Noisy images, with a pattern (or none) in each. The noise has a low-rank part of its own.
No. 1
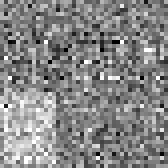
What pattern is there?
one block
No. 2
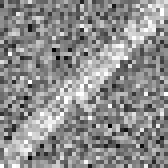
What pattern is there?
a diagonal band
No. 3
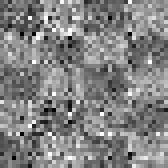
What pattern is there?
a checkerboard
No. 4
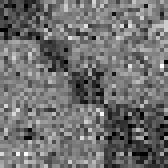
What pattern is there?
blocks along the diagonal
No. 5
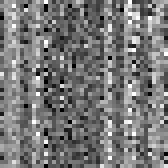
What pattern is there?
bands of columns
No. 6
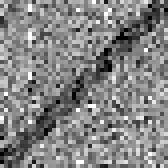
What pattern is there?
a diagonal band
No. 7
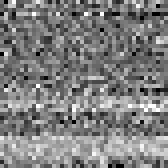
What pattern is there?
bands of rows
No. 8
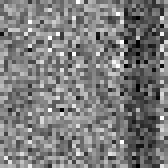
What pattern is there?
one band of columns
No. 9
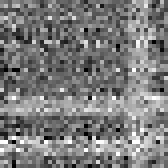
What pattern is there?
bands of rows crossing bands of columns
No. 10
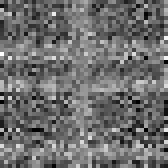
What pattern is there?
bands of rows crossing bands of columns
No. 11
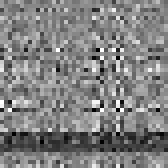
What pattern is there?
one band of rows
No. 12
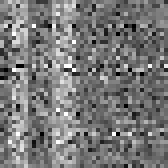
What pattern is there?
bands of columns
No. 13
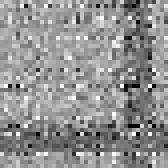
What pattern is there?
bands of rows crossing bands of columns
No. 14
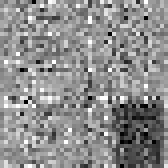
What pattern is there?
one block
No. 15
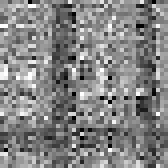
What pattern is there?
bands of rows crossing bands of columns
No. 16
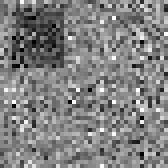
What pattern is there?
one block
